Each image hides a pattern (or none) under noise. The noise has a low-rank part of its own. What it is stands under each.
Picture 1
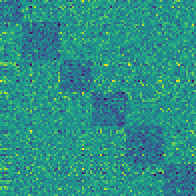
blocks along the diagonal
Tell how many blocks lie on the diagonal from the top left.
6
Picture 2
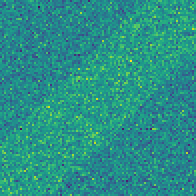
a diagonal band
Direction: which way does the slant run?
bottom left to top right
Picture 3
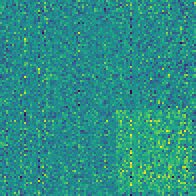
one block
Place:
bottom right
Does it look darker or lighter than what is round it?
lighter
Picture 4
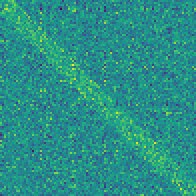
a diagonal band
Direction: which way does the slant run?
top left to bottom right
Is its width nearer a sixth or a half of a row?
a sixth
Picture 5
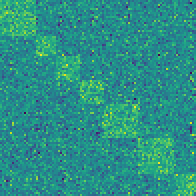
blocks along the diagonal
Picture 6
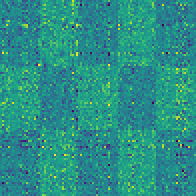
a checkerboard
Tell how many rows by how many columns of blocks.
3 by 5
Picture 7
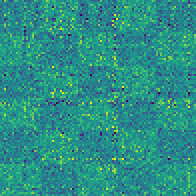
a checkerboard
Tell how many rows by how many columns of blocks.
6 by 5
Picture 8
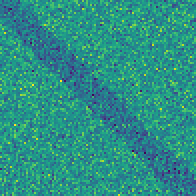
a diagonal band
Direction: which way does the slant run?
top left to bottom right
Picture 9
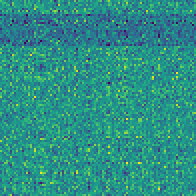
one band of rows
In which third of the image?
top
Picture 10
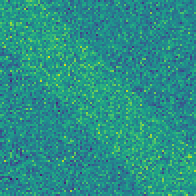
a diagonal band
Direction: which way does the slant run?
top left to bottom right
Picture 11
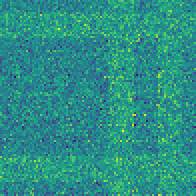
bands of rows crossing bands of columns
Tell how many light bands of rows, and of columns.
2 and 2
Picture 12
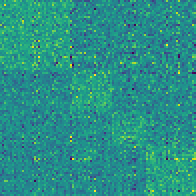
blocks along the diagonal
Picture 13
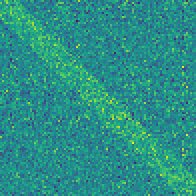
a diagonal band
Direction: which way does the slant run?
top left to bottom right
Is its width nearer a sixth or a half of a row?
a sixth
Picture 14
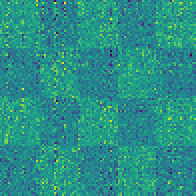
a checkerboard
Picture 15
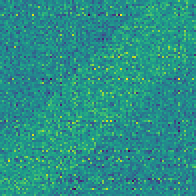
a diagonal band
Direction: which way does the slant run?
bottom left to top right
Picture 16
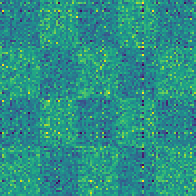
a checkerboard
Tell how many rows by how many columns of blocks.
4 by 5
